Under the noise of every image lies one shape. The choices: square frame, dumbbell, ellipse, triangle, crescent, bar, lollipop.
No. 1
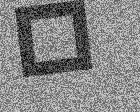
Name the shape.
square frame
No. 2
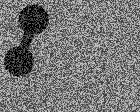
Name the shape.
dumbbell
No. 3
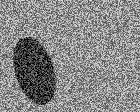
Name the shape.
ellipse
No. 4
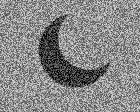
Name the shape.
crescent
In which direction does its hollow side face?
up and right
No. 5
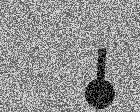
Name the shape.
lollipop
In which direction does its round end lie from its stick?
down
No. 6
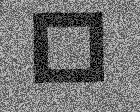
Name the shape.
square frame
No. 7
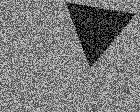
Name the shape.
triangle
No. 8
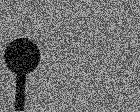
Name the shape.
lollipop
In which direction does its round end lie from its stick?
up
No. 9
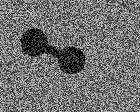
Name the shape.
dumbbell
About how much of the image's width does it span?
half
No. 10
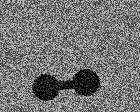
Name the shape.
dumbbell
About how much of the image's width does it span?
half
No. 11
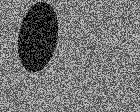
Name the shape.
ellipse
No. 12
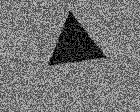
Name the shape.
triangle
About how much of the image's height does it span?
half
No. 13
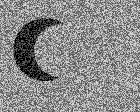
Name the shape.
crescent
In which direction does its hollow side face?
right
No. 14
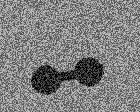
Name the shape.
dumbbell
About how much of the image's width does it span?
half
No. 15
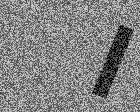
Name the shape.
bar
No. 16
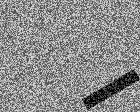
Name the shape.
bar
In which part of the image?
bottom right
